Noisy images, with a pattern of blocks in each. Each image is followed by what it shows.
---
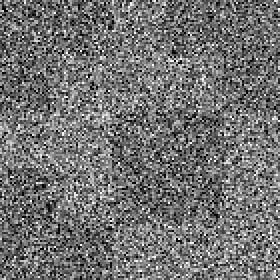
mirrored about the diagonal from the top left
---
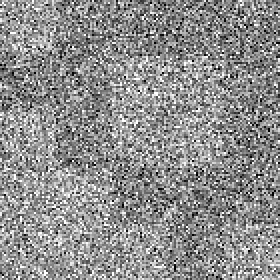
mirrored about the diagonal from the bottom left
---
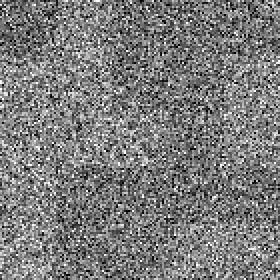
no symmetry
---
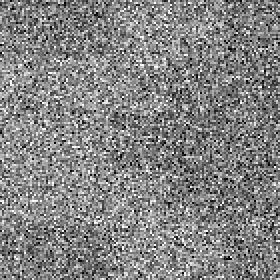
top and bottom mirror each other
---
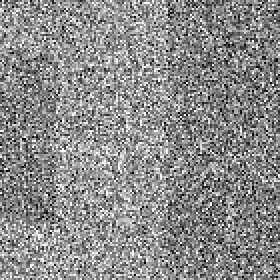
top and bottom mirror each other
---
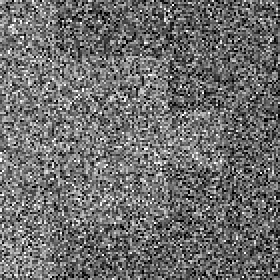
top and bottom mirror each other
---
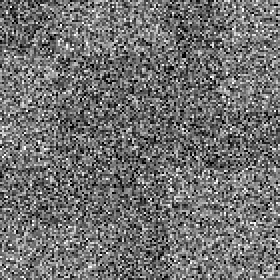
mirrored about the diagonal from the top left
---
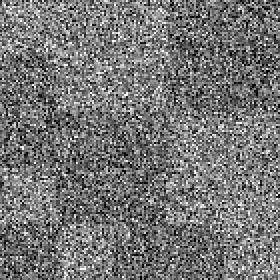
mirrored about the diagonal from the bottom left
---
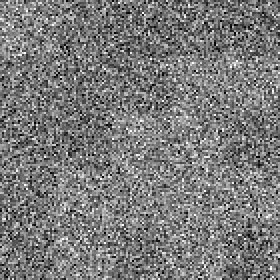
mirrored about the diagonal from the top left
